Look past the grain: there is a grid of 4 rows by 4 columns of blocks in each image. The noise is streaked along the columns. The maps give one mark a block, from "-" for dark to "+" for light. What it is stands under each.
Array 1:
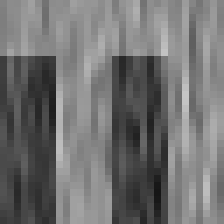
++++
-+-+
-+-+
-+-+
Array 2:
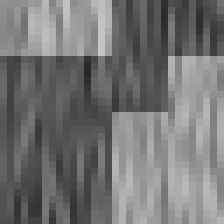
++--
---+
--++
--++
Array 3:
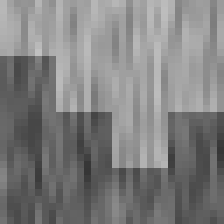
++++
-+++
--+-
----
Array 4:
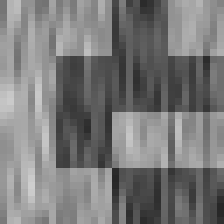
++-+
+---
+-++
++--
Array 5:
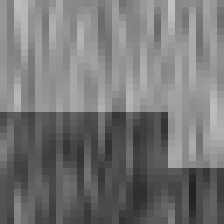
++++
++++
---+
----
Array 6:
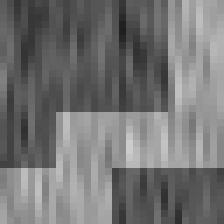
---+
---+
-+++
++--
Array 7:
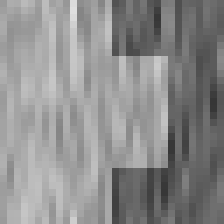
++--
+++-
+++-
++--
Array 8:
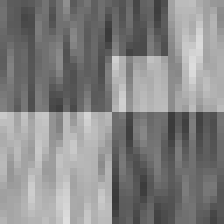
---+
--++
++--
++--
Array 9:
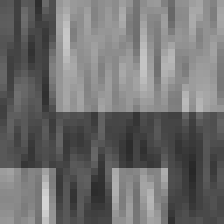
-+++
-+++
----
+-+-
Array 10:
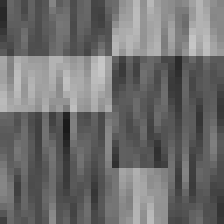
--++
++--
----
--+-
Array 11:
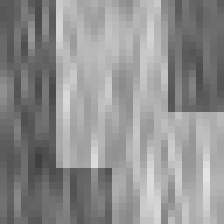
-++-
-++-
-+++
--++
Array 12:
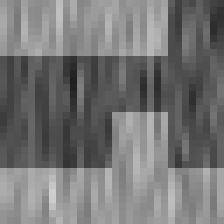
+++-
----
--+-
++++
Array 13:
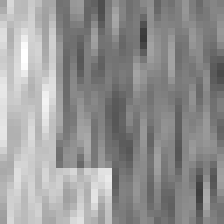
+---
+---
+---
++--
